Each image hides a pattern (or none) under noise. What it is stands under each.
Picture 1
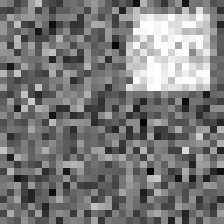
one block
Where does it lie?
top right
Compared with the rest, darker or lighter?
lighter
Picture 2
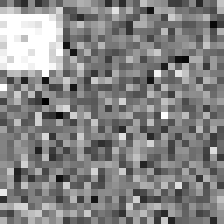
one block
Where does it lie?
top left
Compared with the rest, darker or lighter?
lighter
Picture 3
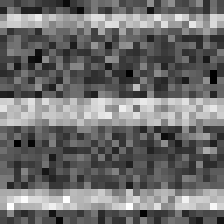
bands of rows
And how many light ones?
3
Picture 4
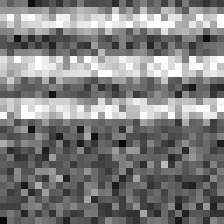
bands of rows
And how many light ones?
3
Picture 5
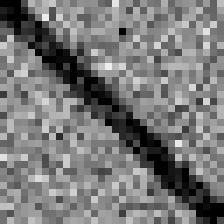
a diagonal band
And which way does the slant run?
top left to bottom right
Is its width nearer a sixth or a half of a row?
a sixth
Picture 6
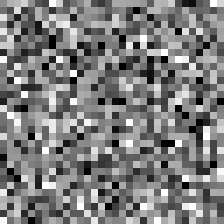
only noise
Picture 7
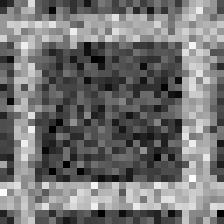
bands of rows crossing bands of columns
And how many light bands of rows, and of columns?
2 and 2
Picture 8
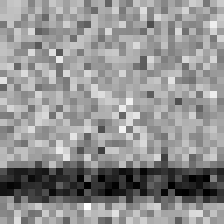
one band of rows
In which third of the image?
bottom
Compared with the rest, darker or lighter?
darker
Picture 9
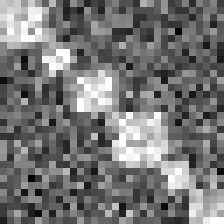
blocks along the diagonal
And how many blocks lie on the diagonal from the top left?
6
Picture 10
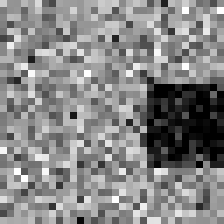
one block
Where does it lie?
middle right
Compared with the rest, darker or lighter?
darker
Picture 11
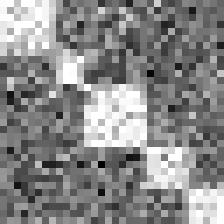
blocks along the diagonal
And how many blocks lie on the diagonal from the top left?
5
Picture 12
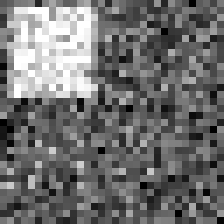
one block
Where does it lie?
top left
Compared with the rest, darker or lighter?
lighter
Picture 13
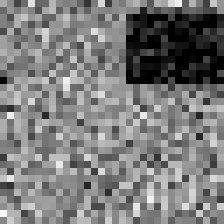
one block
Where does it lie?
top right
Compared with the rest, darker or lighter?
darker
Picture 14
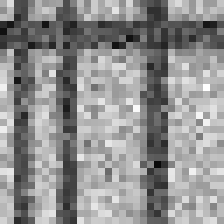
bands of rows crossing bands of columns
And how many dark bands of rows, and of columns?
1 and 3
